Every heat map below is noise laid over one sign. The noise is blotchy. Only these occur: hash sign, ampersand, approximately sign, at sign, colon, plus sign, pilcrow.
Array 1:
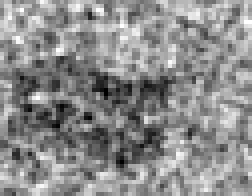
dark approximately sign
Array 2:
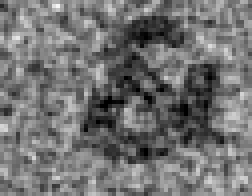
dark ampersand
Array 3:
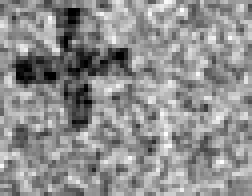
dark plus sign
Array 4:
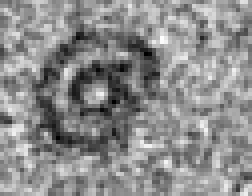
dark at sign
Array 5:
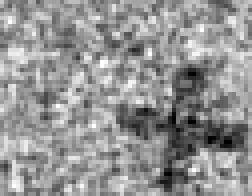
dark plus sign
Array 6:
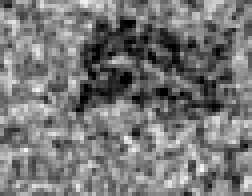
dark approximately sign
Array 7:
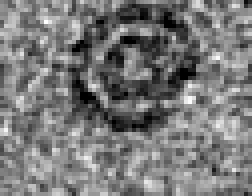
dark at sign
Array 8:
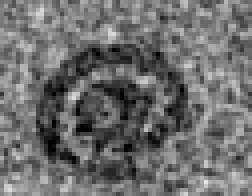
dark at sign
